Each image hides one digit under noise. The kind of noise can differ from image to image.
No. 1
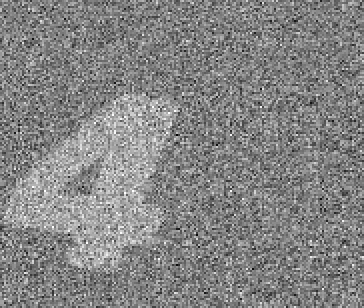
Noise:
low rank plus noise
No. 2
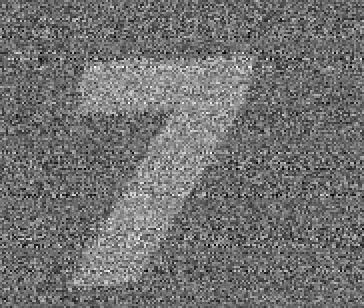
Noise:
rows of uneven size
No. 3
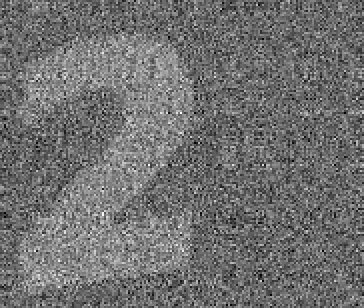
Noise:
low rank plus noise
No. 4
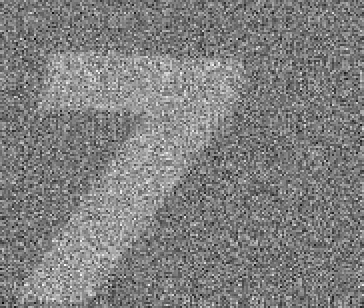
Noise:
low rank plus noise
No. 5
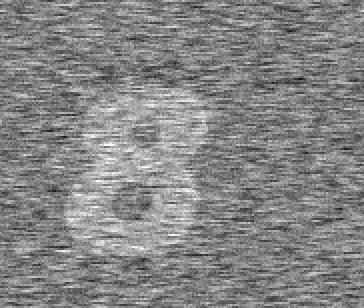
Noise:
streaked along the rows
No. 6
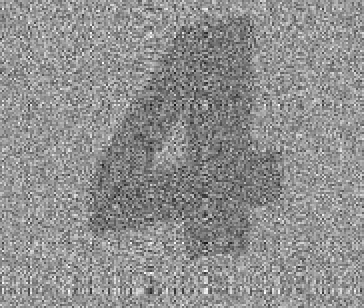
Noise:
low rank plus noise
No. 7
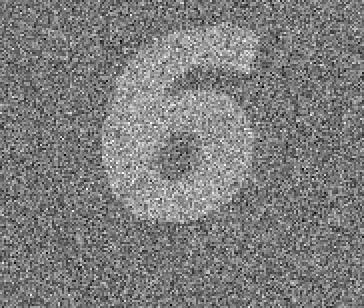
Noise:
independent entries
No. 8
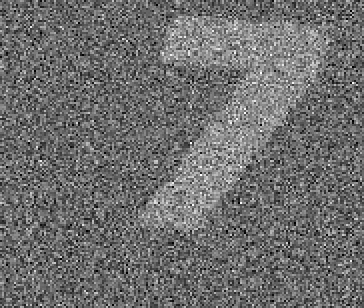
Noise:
low rank plus noise
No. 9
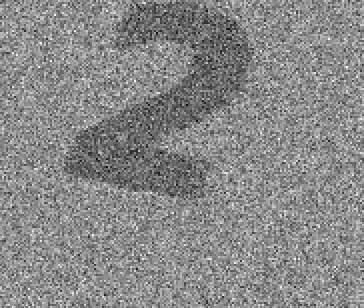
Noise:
independent entries
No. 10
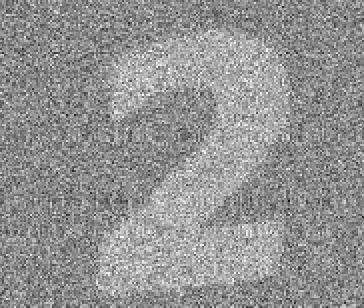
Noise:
low rank plus noise
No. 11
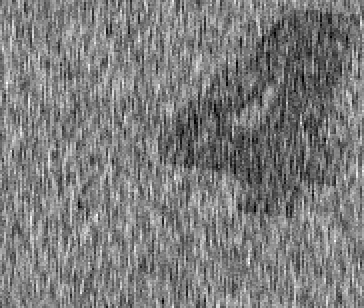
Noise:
streaked along the columns
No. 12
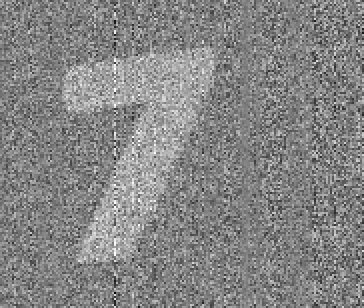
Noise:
columns of uneven size
